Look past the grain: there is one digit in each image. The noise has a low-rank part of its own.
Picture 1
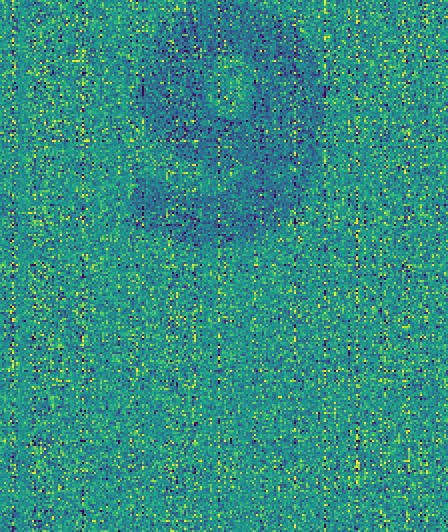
9
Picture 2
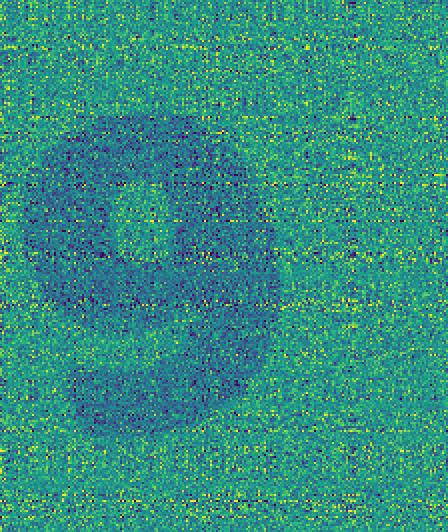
9
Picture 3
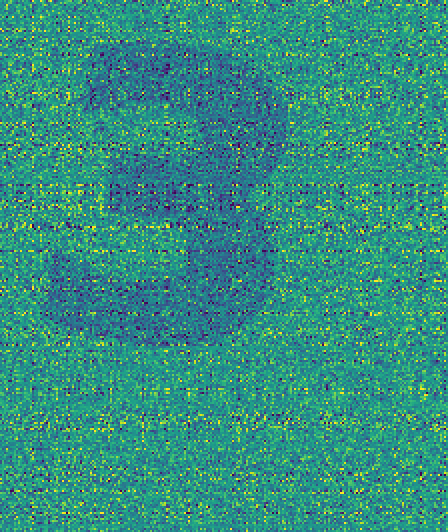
3
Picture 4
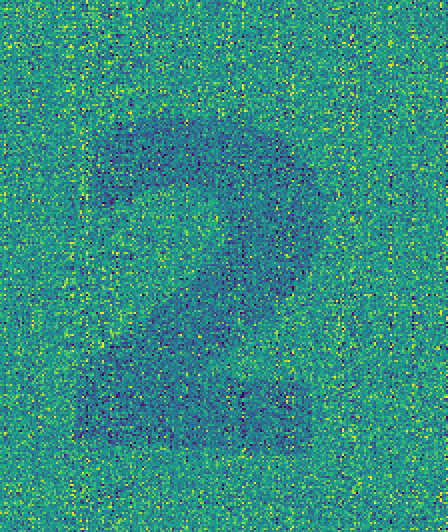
2
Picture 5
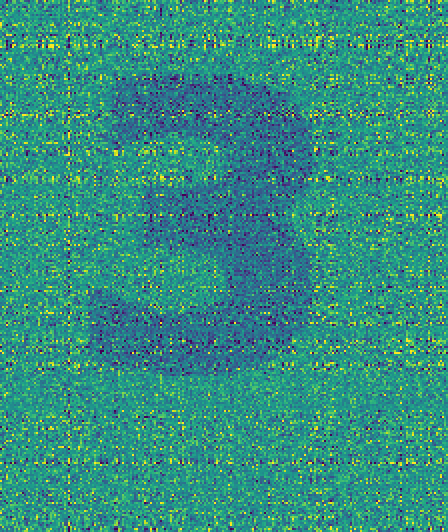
3
